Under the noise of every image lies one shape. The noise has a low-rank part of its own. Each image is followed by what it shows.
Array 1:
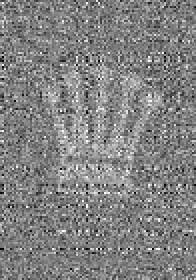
chess queen
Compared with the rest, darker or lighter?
lighter
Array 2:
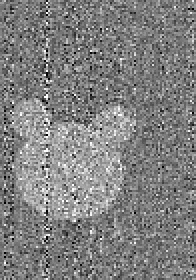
bear's head
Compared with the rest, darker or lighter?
lighter
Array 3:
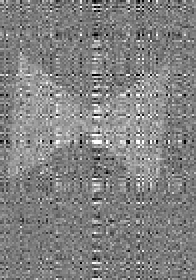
bow tie
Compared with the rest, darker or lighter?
lighter
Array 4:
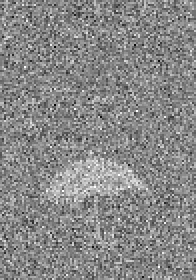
umbrella
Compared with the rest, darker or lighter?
lighter
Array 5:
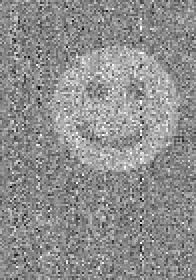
smiling face
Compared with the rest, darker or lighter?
lighter
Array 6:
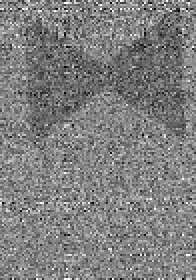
bow tie
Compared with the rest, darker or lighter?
darker
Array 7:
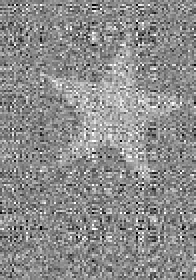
star
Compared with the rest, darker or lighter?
lighter
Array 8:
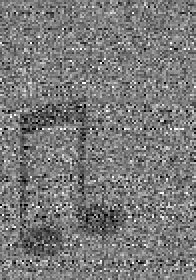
pair of musical notes
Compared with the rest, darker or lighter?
darker
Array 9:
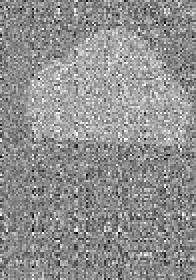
cloud
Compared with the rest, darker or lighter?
lighter
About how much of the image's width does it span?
nearly all
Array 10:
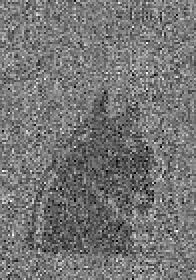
chess knight
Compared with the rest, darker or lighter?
darker
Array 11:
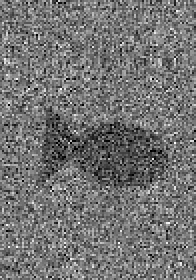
fish
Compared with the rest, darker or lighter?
darker
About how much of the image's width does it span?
two thirds
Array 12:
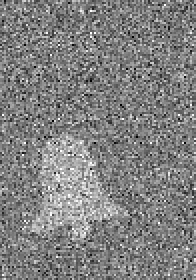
bell
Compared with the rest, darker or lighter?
lighter
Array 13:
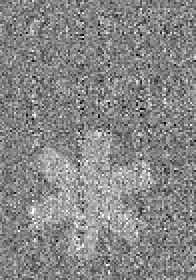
asterisk
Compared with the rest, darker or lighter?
lighter
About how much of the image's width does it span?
two thirds
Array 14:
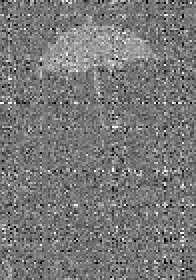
umbrella
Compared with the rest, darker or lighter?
lighter
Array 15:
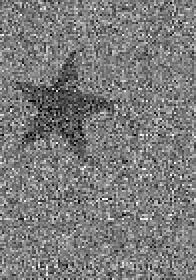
star
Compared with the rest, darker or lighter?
darker
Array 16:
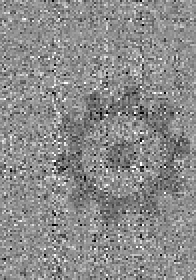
gear
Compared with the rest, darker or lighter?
darker
